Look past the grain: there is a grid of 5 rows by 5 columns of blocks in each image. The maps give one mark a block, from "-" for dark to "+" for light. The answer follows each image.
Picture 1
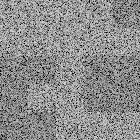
++++-
+++++
--+--
-++--
--+++
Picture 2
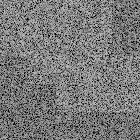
++++-
++++-
-++++
--+++
-----
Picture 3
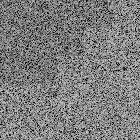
----+
---++
--+++
+++++
+++++
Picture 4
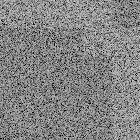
++++-
---++
----+
----+
----+
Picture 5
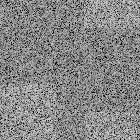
---++
-----
-----
++---
++-++
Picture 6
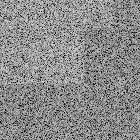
++++-
+++--
+++--
-----
-----
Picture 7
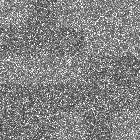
+-+++
---++
+++--
-----
--+-+
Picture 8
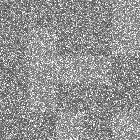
----+
-+--+
-+++-
-+---
--+-+
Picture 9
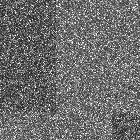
--+++
--+++
--+++
--+++
++++-
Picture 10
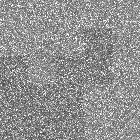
+++++
+++-+
-+--+
---++
---++
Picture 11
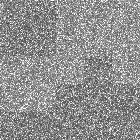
--+++
--+++
+++-+
++---
-----
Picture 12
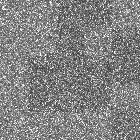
++--+
++-+-
+----
+---+
++++-
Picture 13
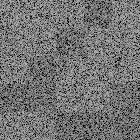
+++-+
++-++
+-+++
--++-
++---
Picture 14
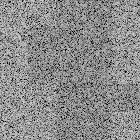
++--+
+---+
+---+
++---
++--+
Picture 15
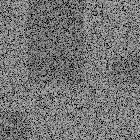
+--++
+--++
+--+-
+++++
-++++
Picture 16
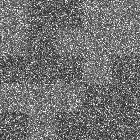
+--++
+-+++
---+-
+++--
-+---
